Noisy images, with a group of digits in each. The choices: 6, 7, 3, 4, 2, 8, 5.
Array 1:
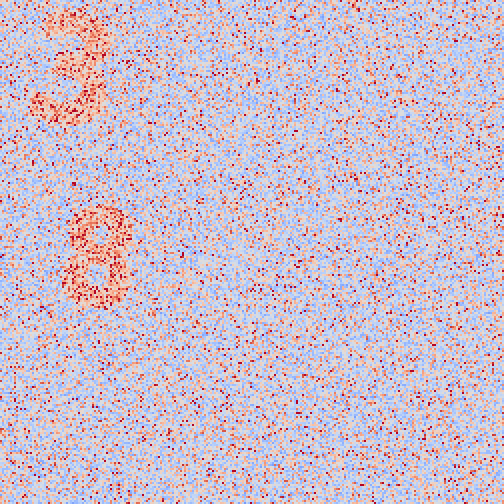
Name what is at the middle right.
nothing
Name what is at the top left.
3
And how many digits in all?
2
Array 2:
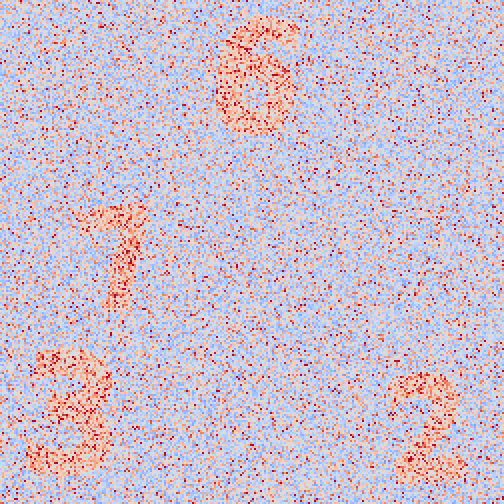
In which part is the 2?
bottom right
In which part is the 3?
bottom left
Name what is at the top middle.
6
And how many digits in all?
4
